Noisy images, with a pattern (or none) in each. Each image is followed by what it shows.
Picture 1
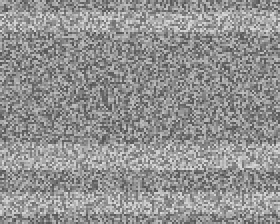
bands of rows
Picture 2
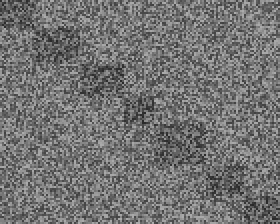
blocks along the diagonal
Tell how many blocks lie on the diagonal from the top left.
7
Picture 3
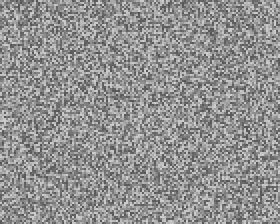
only noise
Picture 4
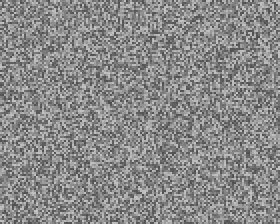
only noise
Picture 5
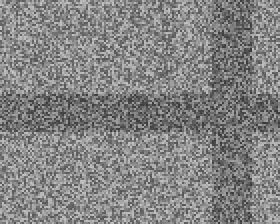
bands of rows crossing bands of columns
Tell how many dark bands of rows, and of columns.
1 and 1
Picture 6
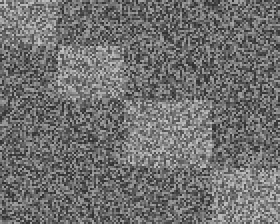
blocks along the diagonal
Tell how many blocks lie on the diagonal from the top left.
4
